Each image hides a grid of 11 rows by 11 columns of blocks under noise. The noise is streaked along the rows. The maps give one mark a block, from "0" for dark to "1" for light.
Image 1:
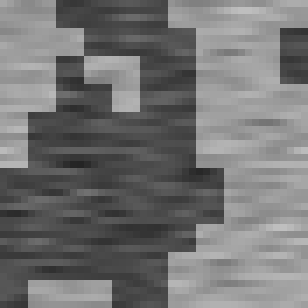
1 1 0 0 0 0 1 1 1 1 1
1 1 1 0 0 0 0 1 1 1 0
1 1 0 1 1 0 0 1 1 1 0
1 1 0 0 1 0 0 1 1 1 1
1 0 0 0 0 0 0 1 1 1 1
1 0 0 0 0 0 0 1 1 1 1
0 0 0 0 0 0 0 0 1 1 1
0 0 0 0 0 0 0 0 1 1 1
0 0 0 0 0 0 0 1 1 1 1
0 0 0 0 0 0 1 1 1 1 1
0 1 1 1 0 0 1 1 1 1 1
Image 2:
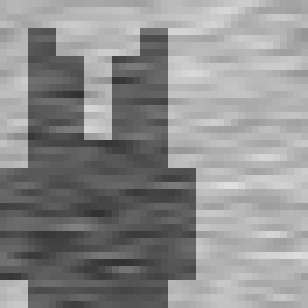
1 1 1 1 1 1 1 1 1 1 1
1 0 1 1 1 0 1 1 1 1 1
1 0 0 1 0 0 1 1 1 1 1
1 0 0 1 0 0 1 1 1 1 1
1 0 0 1 0 0 1 1 1 1 1
1 0 0 0 0 0 1 1 1 1 1
0 0 0 0 0 0 0 1 1 1 1
0 0 0 0 0 0 0 1 1 1 1
0 0 0 0 0 0 0 1 1 1 1
0 0 0 0 0 0 0 1 1 1 1
1 0 0 0 0 0 1 1 1 1 1
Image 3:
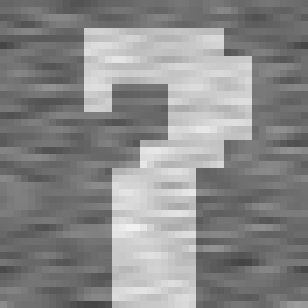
0 0 0 0 0 0 0 0 0 0 0
0 0 0 1 1 1 1 1 0 0 0
0 0 0 1 1 1 1 1 1 0 0
0 0 0 1 0 0 1 1 1 0 0
0 0 0 0 0 0 1 1 1 0 0
0 0 0 0 0 1 1 1 0 0 0
0 0 0 0 1 1 1 0 0 0 0
0 0 0 0 1 1 1 0 0 0 0
0 0 0 0 1 1 1 0 0 0 0
0 0 0 0 1 1 1 0 0 0 0
0 0 0 0 1 1 1 0 0 0 0
